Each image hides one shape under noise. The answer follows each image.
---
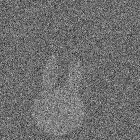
rabbit's head
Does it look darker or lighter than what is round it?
lighter
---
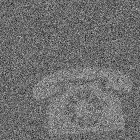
telephone
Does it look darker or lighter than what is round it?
lighter
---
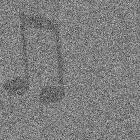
pair of musical notes
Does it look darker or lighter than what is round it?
darker
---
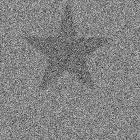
star
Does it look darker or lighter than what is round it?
darker
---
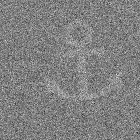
anchor
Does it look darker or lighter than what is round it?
lighter
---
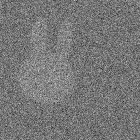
rabbit's head
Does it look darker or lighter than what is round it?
lighter
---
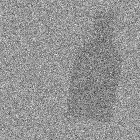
bottle
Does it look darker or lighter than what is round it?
darker
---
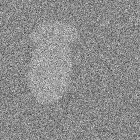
footprint
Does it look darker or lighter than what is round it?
lighter
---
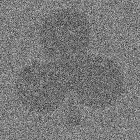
club
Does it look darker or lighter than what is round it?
darker
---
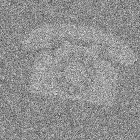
telephone
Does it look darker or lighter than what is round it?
lighter
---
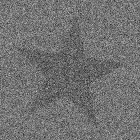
star
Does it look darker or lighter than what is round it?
darker
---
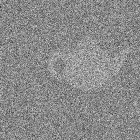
teapot
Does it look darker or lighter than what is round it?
lighter
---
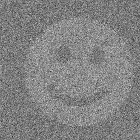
smiling face
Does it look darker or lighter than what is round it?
lighter
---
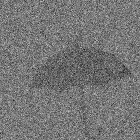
umbrella
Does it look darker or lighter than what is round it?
darker
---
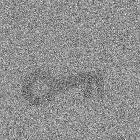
key
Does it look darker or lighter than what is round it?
darker
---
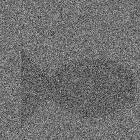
fish
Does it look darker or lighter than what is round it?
darker
